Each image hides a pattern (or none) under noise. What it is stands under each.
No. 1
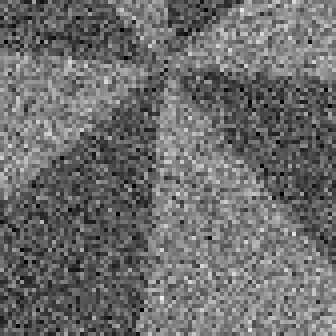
spokes from one point
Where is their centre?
top middle
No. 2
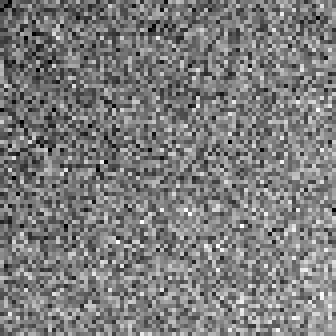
a smooth slope
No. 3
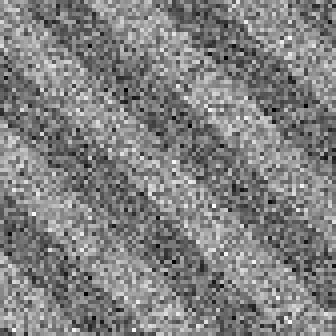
diagonal stripes
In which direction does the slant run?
top left to bottom right
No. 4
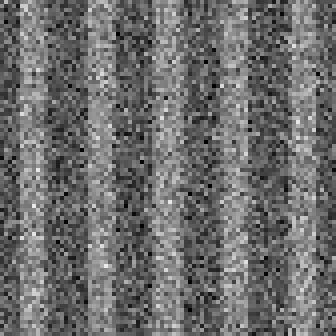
vertical stripes
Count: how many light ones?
5
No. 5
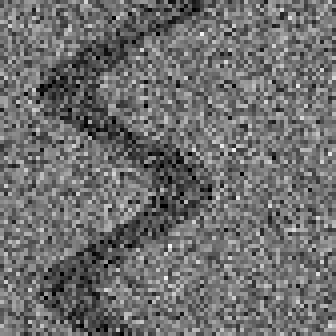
a wavy band
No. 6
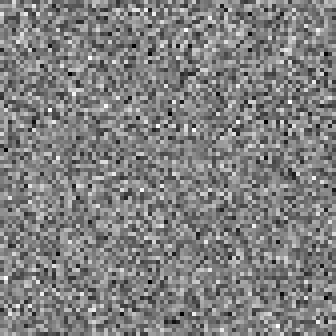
only noise
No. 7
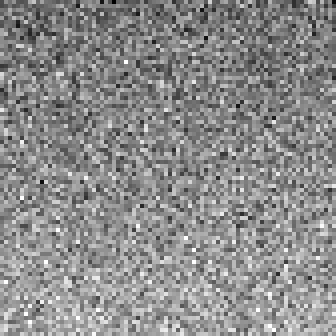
a smooth slope
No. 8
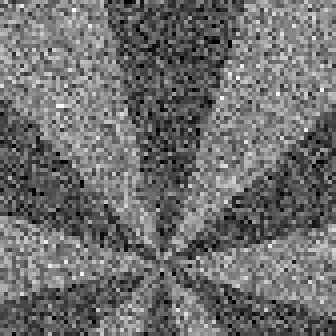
spokes from one point
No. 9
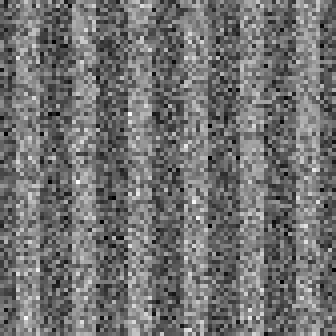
vertical stripes
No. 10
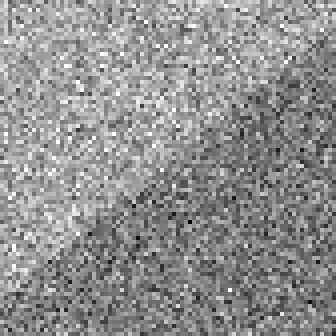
a sharp edge
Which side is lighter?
top left
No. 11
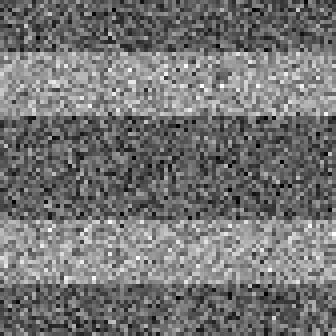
horizontal stripes
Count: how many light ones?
2
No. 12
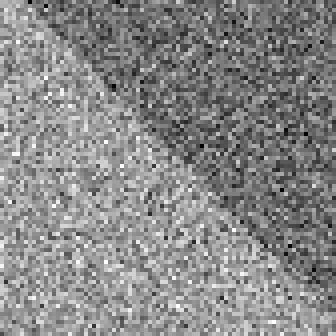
a sharp edge
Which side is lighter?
bottom left
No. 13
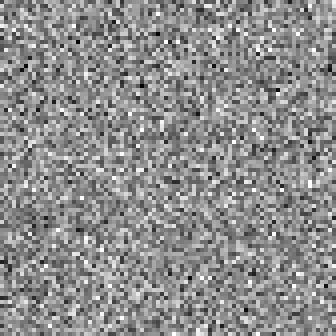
only noise
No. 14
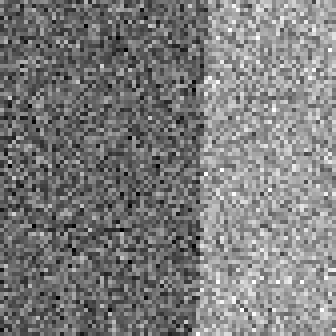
a sharp edge
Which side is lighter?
right
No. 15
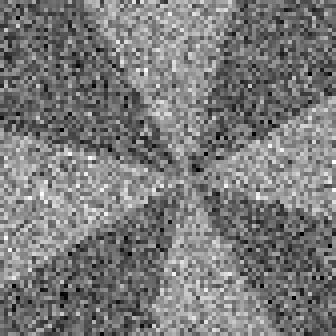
spokes from one point
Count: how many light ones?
4
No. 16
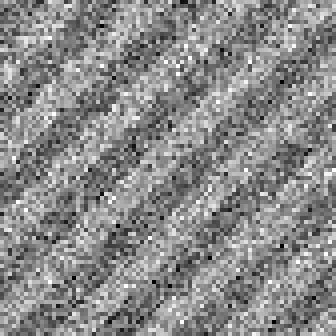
diagonal stripes
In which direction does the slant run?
bottom left to top right
